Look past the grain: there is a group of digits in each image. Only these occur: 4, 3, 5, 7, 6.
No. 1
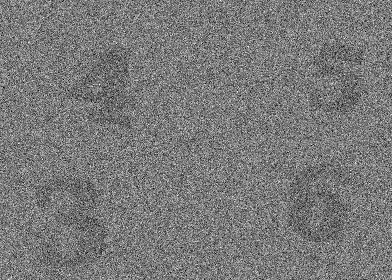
top left: 4; top right: 5; bottom left: 3; bottom right: 6
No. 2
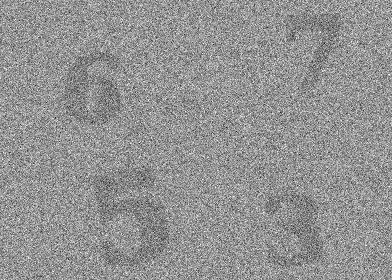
top left: 6; top right: 7; bottom left: 5; bottom right: 3
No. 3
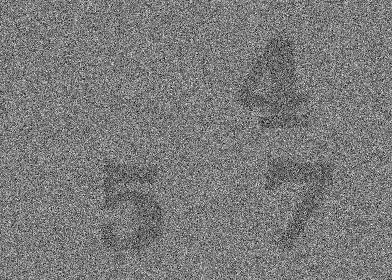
top right: 4; bottom left: 5; bottom right: 7
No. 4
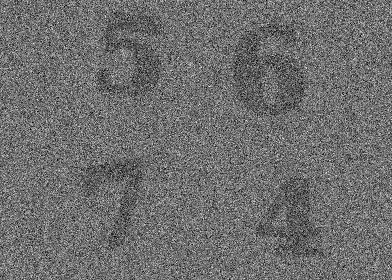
top left: 5; top right: 6; bottom left: 7; bottom right: 4
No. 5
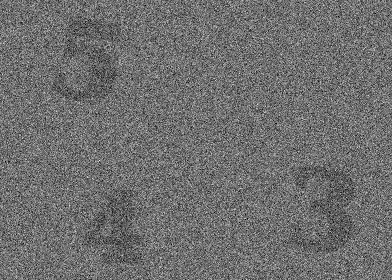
top left: 5; bottom left: 4; bottom right: 3
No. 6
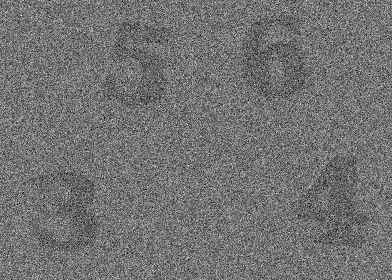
top left: 5; top right: 6; bottom left: 3; bottom right: 4
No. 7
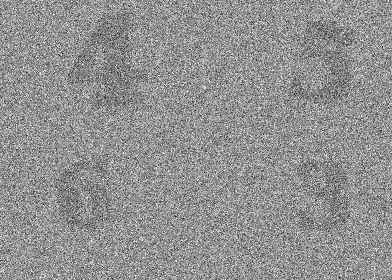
top left: 4; top right: 5; bottom left: 6; bottom right: 3
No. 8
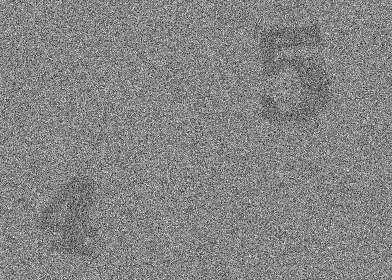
top right: 5; bottom left: 4
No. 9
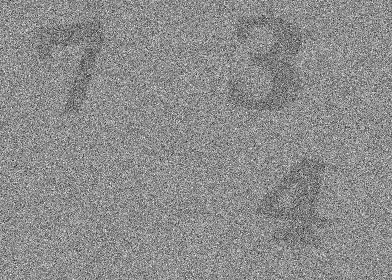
top left: 7; top right: 3; bottom right: 4
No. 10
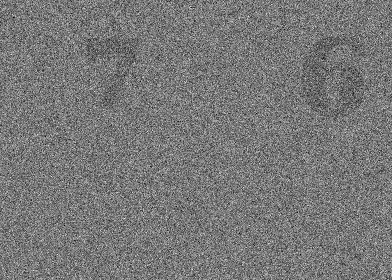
top left: 7; top right: 6
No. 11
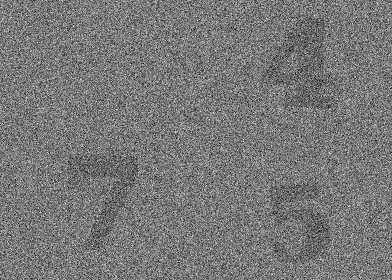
top right: 4; bottom left: 7; bottom right: 5
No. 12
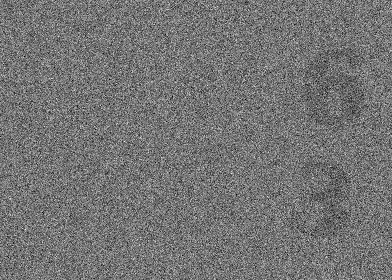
top right: 6; bottom right: 3
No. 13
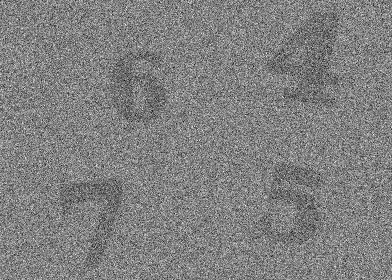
top left: 6; top right: 4; bottom left: 7; bottom right: 5
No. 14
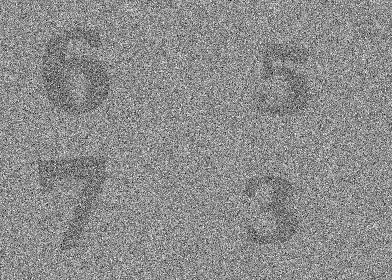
top left: 6; top right: 5; bottom left: 7; bottom right: 3
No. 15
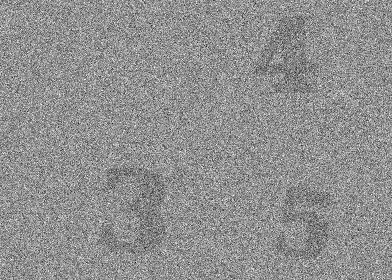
top right: 4; bottom left: 3; bottom right: 5
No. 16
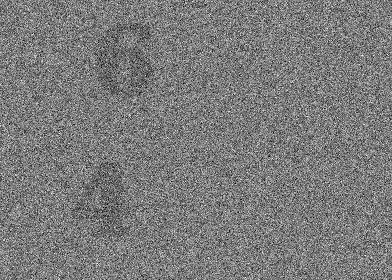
top left: 6; bottom left: 4
